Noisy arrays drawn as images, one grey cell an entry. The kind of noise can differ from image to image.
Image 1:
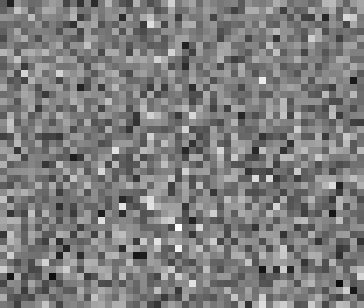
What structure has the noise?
independent entries
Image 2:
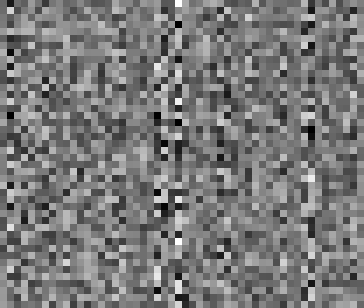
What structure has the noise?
columns of uneven size
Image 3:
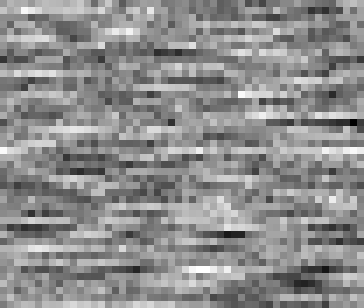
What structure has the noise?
streaked along the rows
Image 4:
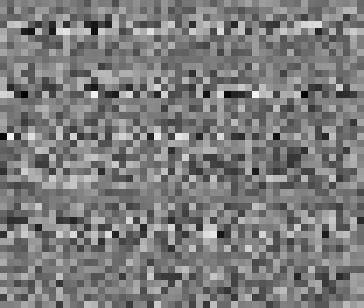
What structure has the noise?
rows of uneven size
